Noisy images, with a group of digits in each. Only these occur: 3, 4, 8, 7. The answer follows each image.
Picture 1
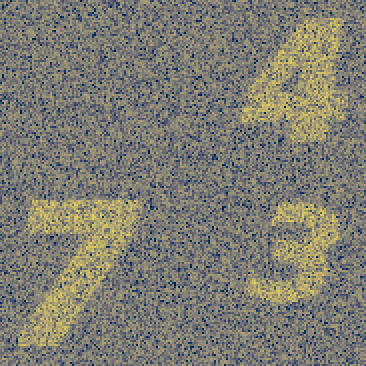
top right: 4; bottom left: 7; bottom right: 3
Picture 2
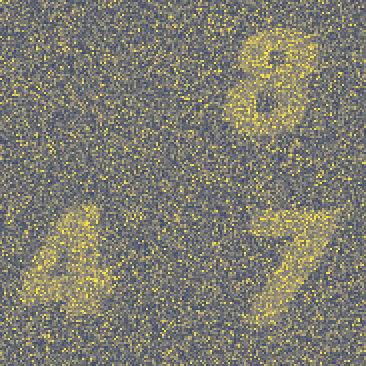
top right: 8; bottom left: 4; bottom right: 7
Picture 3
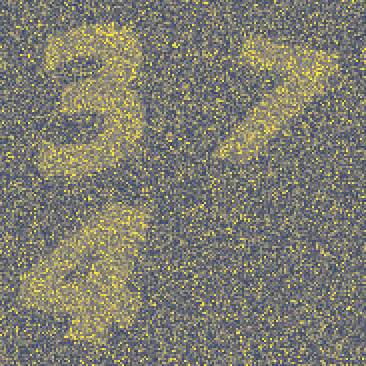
top left: 3; top right: 7; bottom left: 4
